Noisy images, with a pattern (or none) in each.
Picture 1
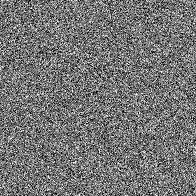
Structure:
only noise
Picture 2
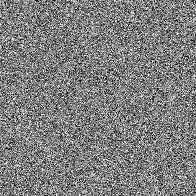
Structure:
only noise
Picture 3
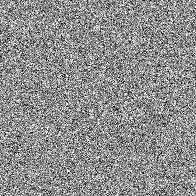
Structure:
only noise
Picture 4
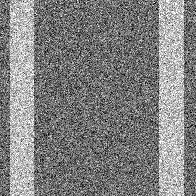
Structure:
bands of columns
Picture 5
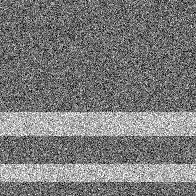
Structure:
bands of rows
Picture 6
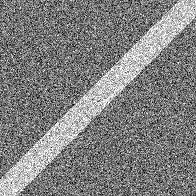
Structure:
a diagonal band
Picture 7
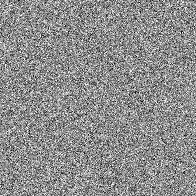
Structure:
only noise
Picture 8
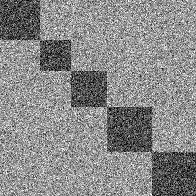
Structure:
blocks along the diagonal
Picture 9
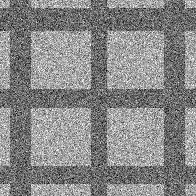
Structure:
bands of rows crossing bands of columns
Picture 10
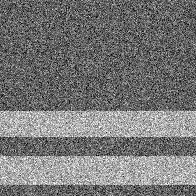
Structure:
bands of rows
